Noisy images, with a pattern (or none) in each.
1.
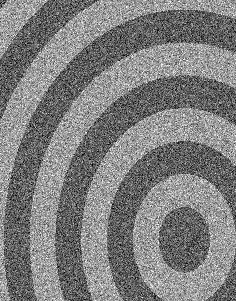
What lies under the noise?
rings round one point
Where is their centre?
bottom right
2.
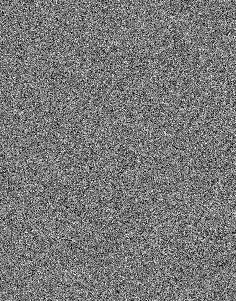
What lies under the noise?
only noise
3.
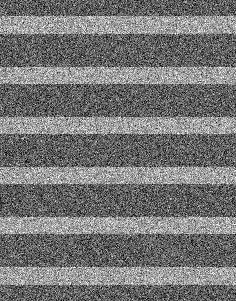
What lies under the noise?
horizontal stripes
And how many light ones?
6
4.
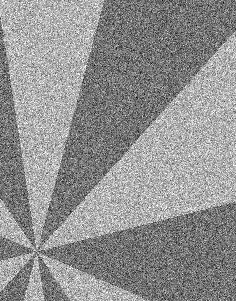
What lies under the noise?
spokes from one point
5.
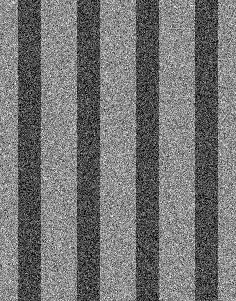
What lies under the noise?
vertical stripes
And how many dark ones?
4
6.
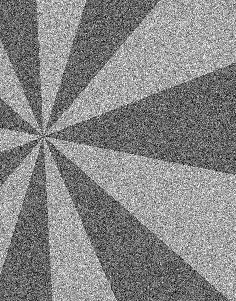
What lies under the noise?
spokes from one point
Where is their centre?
middle left
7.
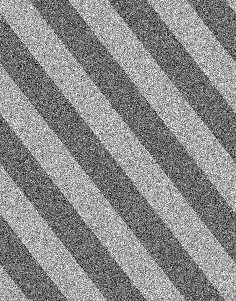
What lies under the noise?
diagonal stripes
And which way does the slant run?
top left to bottom right
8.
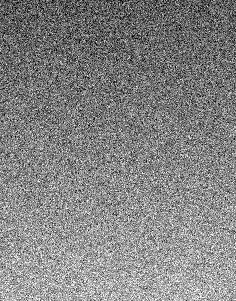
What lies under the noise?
a smooth slope
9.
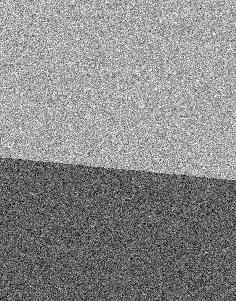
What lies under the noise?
a sharp edge
